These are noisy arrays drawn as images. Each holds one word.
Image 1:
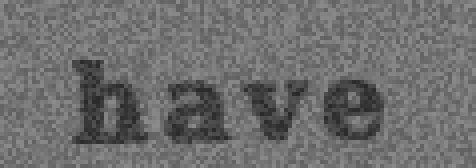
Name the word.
have
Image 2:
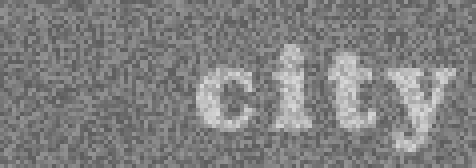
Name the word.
city
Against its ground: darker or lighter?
lighter
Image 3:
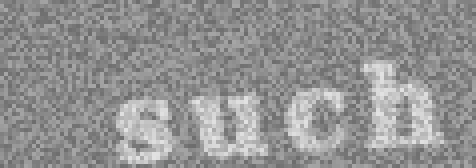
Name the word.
such
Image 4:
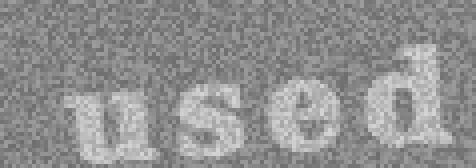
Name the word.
used
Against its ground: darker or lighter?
lighter
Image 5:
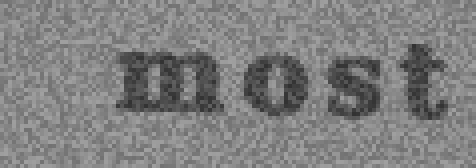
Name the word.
most
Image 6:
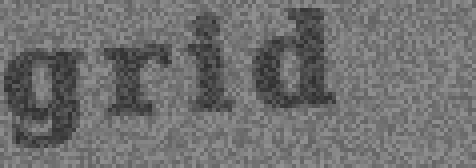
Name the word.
grid
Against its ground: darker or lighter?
darker
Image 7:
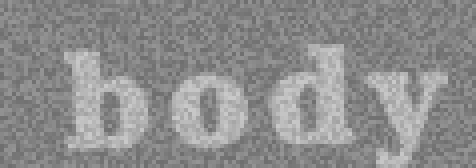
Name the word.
body
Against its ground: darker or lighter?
lighter
